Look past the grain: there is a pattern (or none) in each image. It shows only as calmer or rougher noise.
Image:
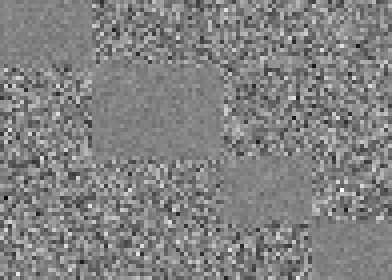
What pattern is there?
blocks along the diagonal
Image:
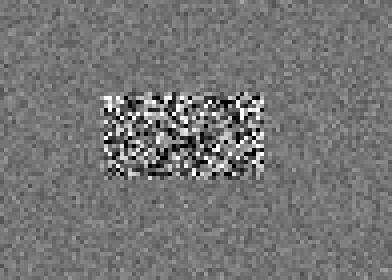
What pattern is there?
one block
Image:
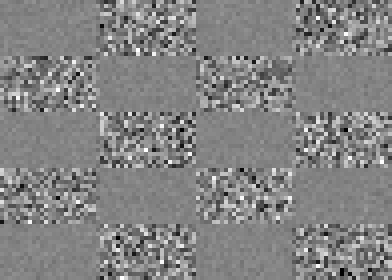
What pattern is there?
a checkerboard
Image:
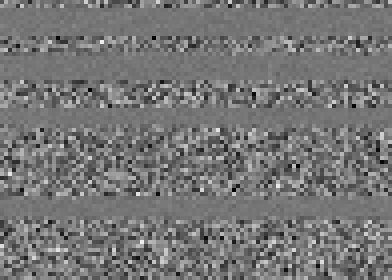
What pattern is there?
bands of rows
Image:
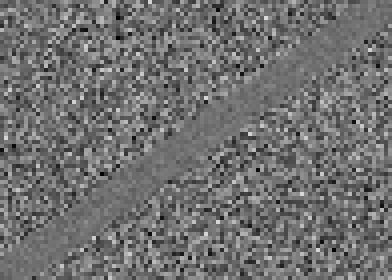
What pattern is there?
a diagonal band
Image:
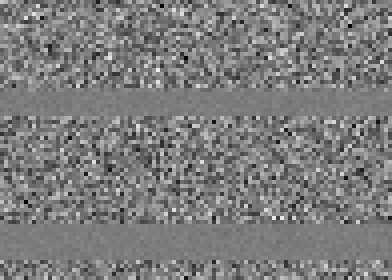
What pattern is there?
bands of rows
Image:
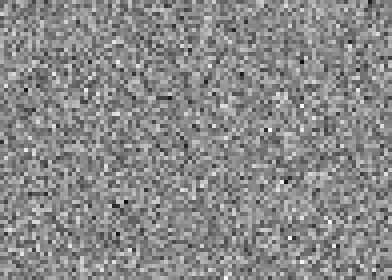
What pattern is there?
only noise
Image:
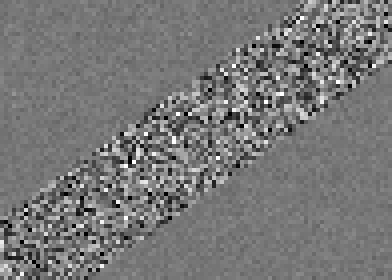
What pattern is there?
a diagonal band
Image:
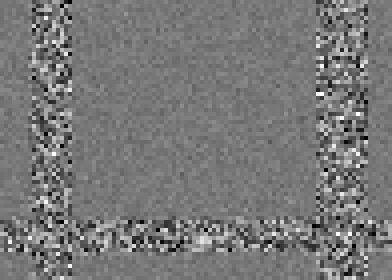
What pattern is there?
bands of rows crossing bands of columns
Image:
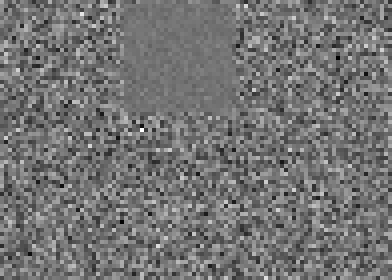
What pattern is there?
one block
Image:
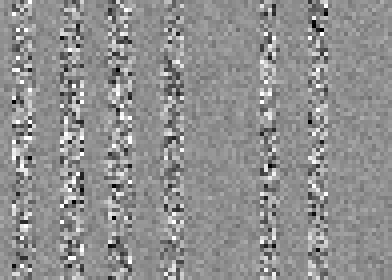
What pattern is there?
bands of columns
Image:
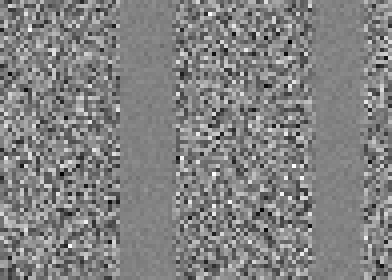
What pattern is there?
bands of columns
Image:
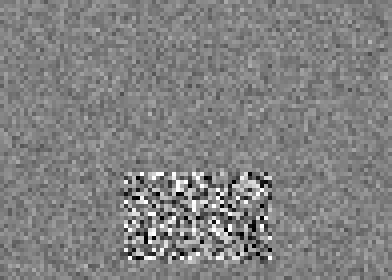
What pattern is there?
one block
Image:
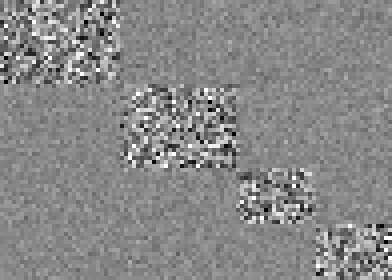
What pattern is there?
blocks along the diagonal
